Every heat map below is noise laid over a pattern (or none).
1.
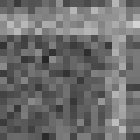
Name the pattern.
bands of rows crossing bands of columns
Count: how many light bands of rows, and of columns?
1 and 1
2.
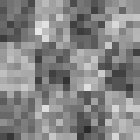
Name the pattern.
a checkerboard
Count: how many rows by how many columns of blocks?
3 by 4
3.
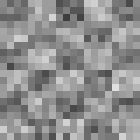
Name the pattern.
a checkerboard
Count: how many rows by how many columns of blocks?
6 by 5
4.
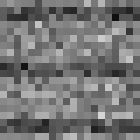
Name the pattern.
bands of rows
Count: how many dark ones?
3
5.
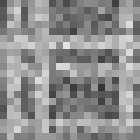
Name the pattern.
bands of rows crossing bands of columns
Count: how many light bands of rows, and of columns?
3 and 3
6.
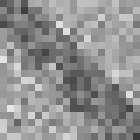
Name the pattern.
a diagonal band
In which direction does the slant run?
top left to bottom right
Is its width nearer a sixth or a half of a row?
a half
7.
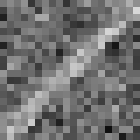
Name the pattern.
a diagonal band
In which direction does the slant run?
bottom left to top right
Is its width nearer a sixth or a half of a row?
a sixth
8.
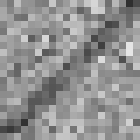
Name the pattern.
a diagonal band
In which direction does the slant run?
bottom left to top right
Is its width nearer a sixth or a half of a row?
a sixth
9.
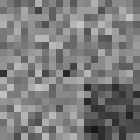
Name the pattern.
one block
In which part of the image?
bottom right
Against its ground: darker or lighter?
darker
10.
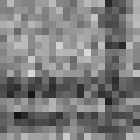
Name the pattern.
bands of rows crossing bands of columns
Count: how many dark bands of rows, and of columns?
2 and 1
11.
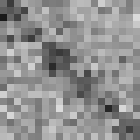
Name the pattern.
blocks along the diagonal
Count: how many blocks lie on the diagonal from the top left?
6
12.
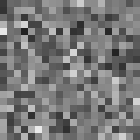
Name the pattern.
only noise
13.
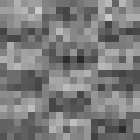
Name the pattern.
a checkerboard
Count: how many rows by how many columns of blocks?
6 by 3
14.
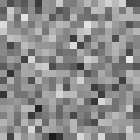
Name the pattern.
only noise
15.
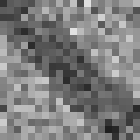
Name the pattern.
a diagonal band
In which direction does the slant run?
top left to bottom right
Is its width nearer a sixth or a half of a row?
a half
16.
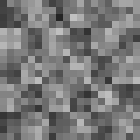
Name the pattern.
a checkerboard
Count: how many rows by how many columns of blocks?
5 by 6
